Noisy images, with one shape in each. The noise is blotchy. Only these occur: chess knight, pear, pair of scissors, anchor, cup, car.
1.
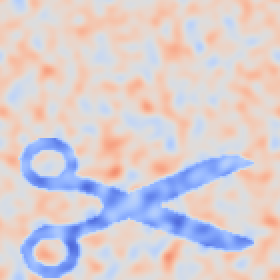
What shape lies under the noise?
pair of scissors
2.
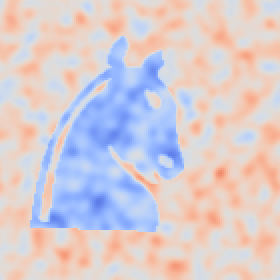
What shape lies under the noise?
chess knight
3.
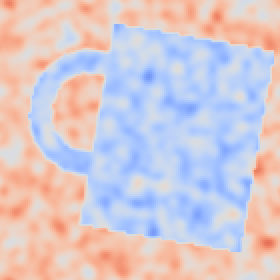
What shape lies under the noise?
cup
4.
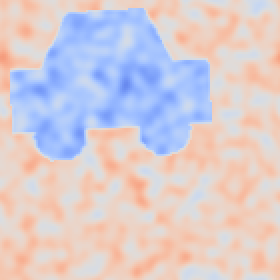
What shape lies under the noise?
car
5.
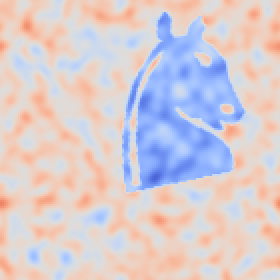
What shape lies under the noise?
chess knight
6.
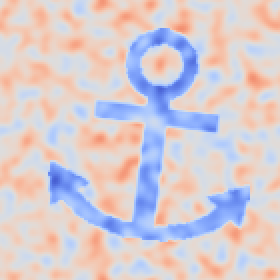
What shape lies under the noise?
anchor
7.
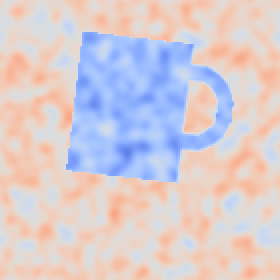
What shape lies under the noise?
cup
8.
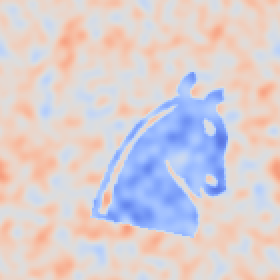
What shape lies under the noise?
chess knight
